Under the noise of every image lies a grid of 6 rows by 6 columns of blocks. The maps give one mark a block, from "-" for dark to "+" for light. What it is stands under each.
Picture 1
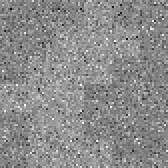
---+--
--+++-
-+++--
+++---
-++---
-+++--
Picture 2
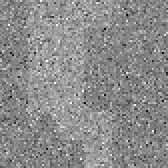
-+++--
-++---
-++---
-++---
--++--
---+--
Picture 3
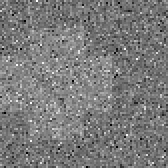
------
-++---
++++--
++++--
-++---
------
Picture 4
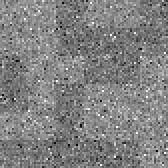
++-++-
++----
-++--+
-+-+++
++-+++
-----+
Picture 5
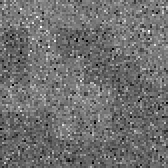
++++++
-+--++
-++--+
++++--
--++--
------
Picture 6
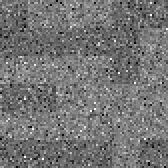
-+++--
-----+
++++-+
--++++
++++++
----+-
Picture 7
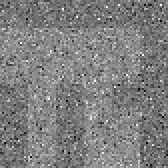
------
+++++-
+++++-
-+-+--
-+-++-
-+-++-
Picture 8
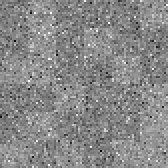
-+---+
-+-+--
++--+-
--+--+
-+---+
+-+-++
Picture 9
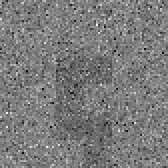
++++++
++++++
++--++
++-+++
++--++
+++-++
